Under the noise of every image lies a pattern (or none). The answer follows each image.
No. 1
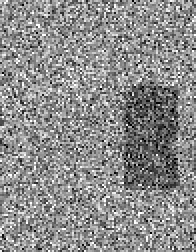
one block
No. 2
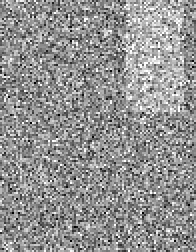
one block
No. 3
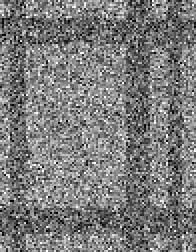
bands of rows crossing bands of columns
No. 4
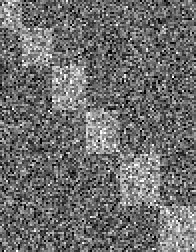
blocks along the diagonal
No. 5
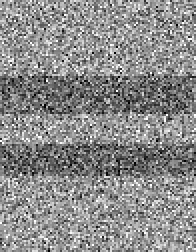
bands of rows
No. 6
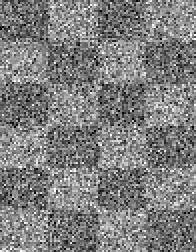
a checkerboard
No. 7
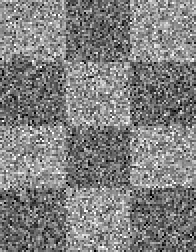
a checkerboard
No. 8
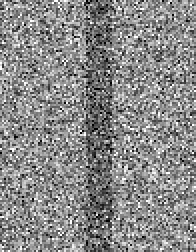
one band of columns
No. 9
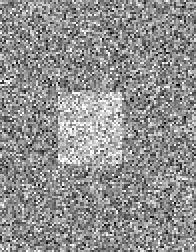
one block
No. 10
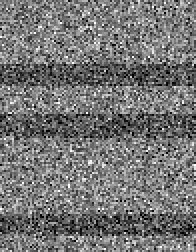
bands of rows
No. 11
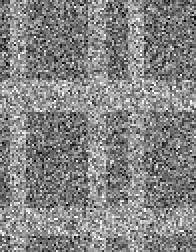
bands of rows crossing bands of columns
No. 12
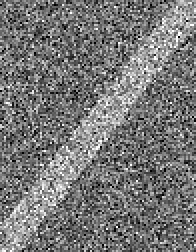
a diagonal band
